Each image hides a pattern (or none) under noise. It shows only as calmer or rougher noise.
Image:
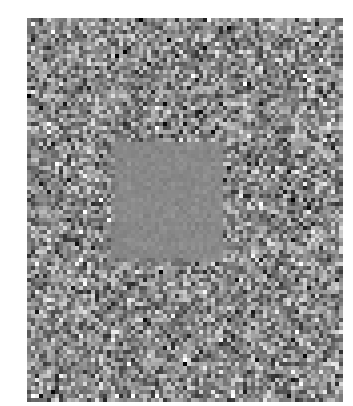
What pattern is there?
one block
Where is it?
centre
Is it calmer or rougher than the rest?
calmer
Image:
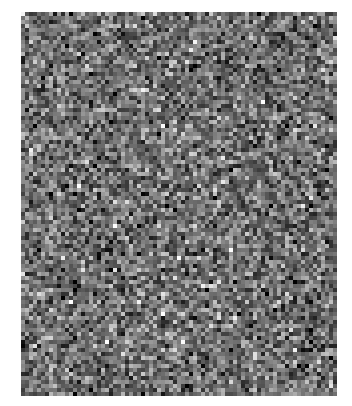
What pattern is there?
only noise
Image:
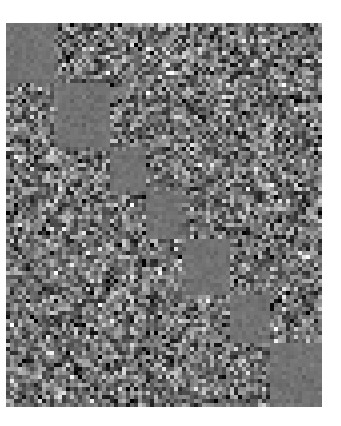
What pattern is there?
blocks along the diagonal
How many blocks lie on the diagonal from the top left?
7
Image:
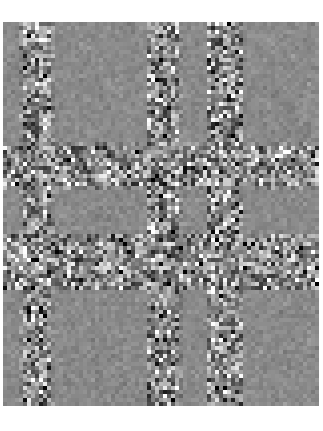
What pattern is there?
bands of rows crossing bands of columns
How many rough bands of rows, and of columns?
2 and 3
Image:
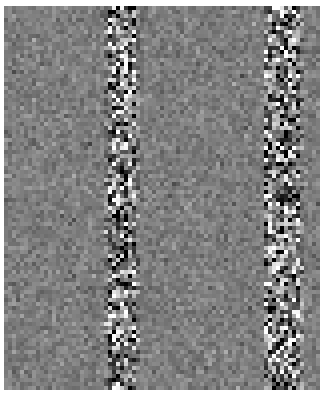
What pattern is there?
bands of columns
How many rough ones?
2
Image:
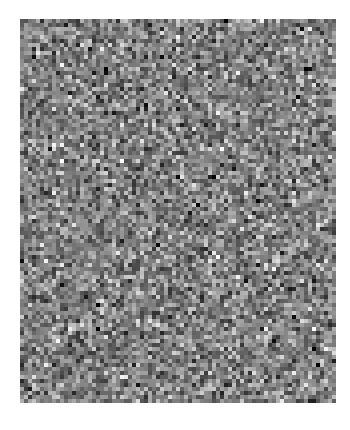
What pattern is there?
only noise
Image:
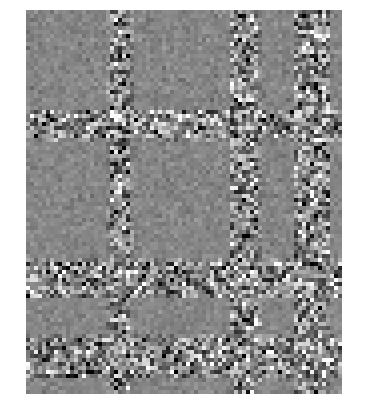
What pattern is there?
bands of rows crossing bands of columns
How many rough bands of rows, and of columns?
3 and 3
